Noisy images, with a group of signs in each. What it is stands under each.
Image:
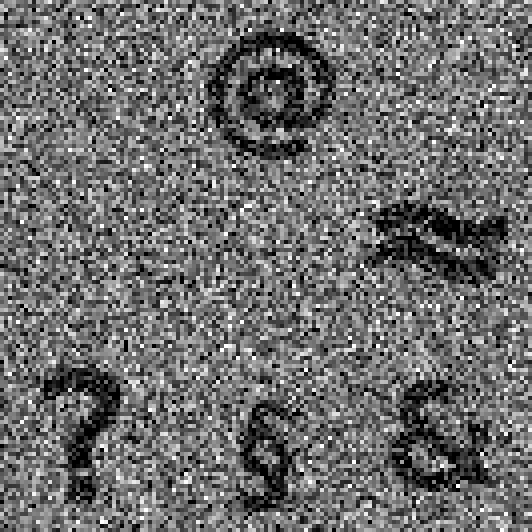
top middle: at sign; middle right: approximately sign; bottom left: question mark; bottom middle: section sign; bottom right: ampersand
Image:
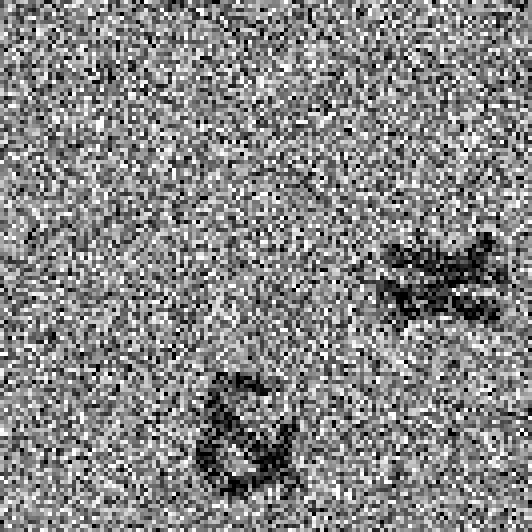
middle right: not-equal sign; bottom middle: ampersand
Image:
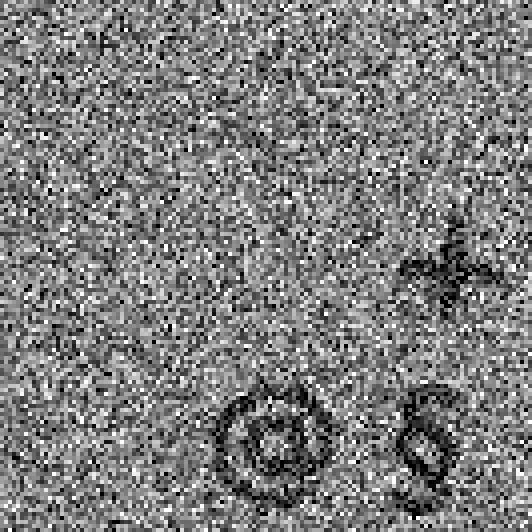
middle right: plus sign; bottom middle: at sign; bottom right: section sign
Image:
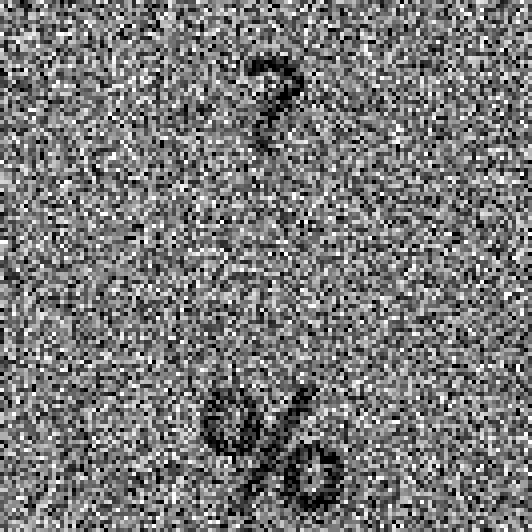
top middle: question mark; bottom middle: percent sign
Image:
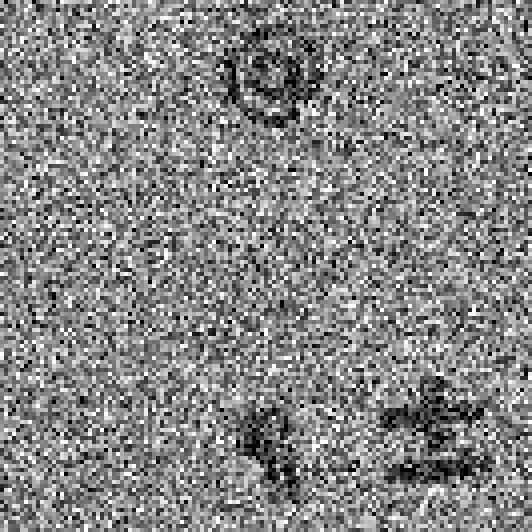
top middle: at sign; bottom middle: pilcrow; bottom right: plus-minus sign
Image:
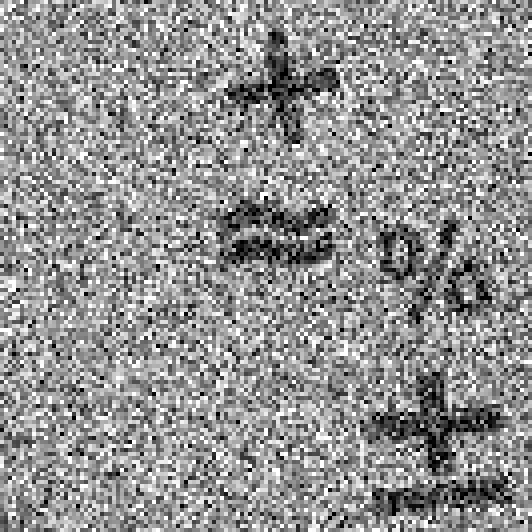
top middle: plus sign; centre: approximately sign; middle right: percent sign; bottom right: plus-minus sign
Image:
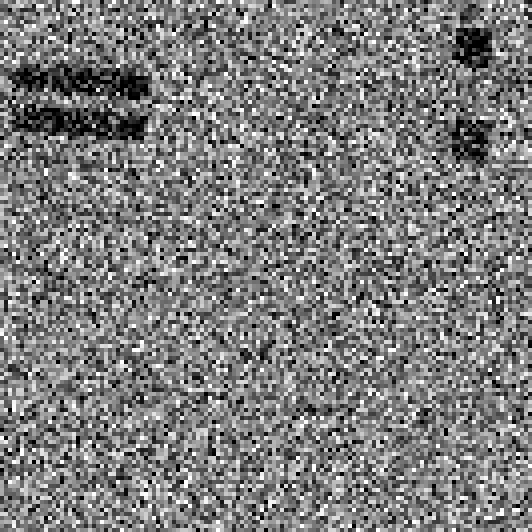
top left: equals sign; top right: colon
